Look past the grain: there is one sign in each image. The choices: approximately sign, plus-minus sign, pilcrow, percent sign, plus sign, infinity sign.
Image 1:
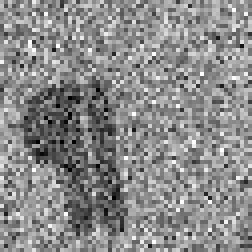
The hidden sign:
pilcrow
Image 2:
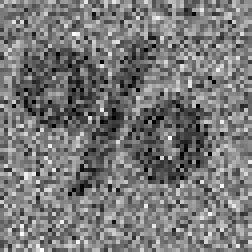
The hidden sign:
percent sign
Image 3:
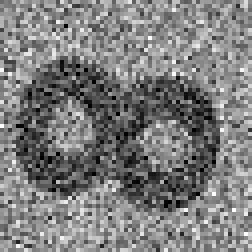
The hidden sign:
infinity sign
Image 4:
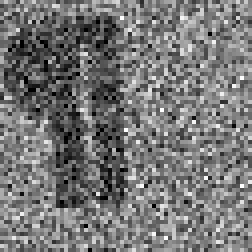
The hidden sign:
pilcrow
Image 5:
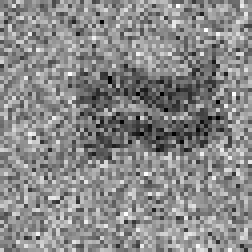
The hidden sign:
approximately sign
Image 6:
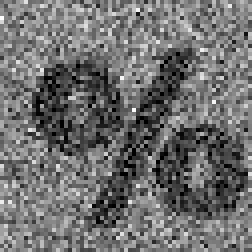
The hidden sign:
percent sign
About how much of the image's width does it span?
nearly all
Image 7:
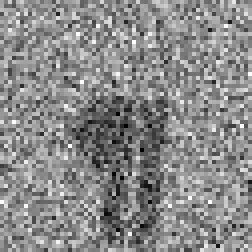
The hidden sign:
pilcrow
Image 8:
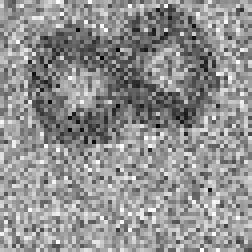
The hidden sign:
infinity sign
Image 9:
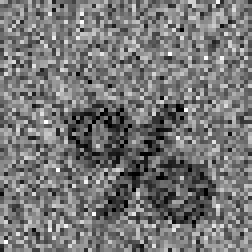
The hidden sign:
percent sign
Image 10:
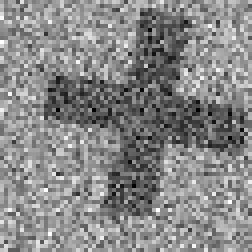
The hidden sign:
plus sign
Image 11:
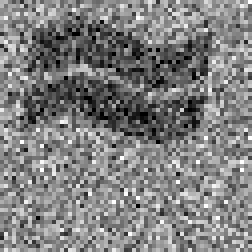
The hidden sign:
approximately sign
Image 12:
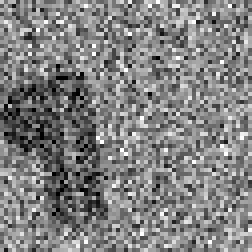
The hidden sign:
pilcrow
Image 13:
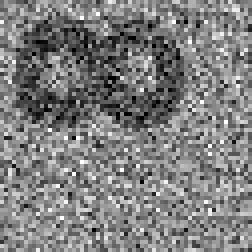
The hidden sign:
infinity sign
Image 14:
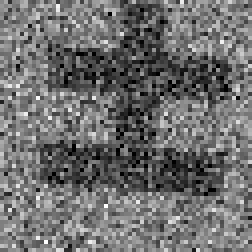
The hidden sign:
plus-minus sign
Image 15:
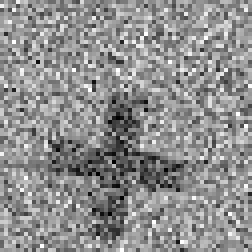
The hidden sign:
plus sign
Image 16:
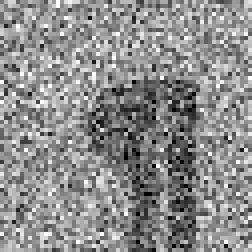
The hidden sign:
pilcrow
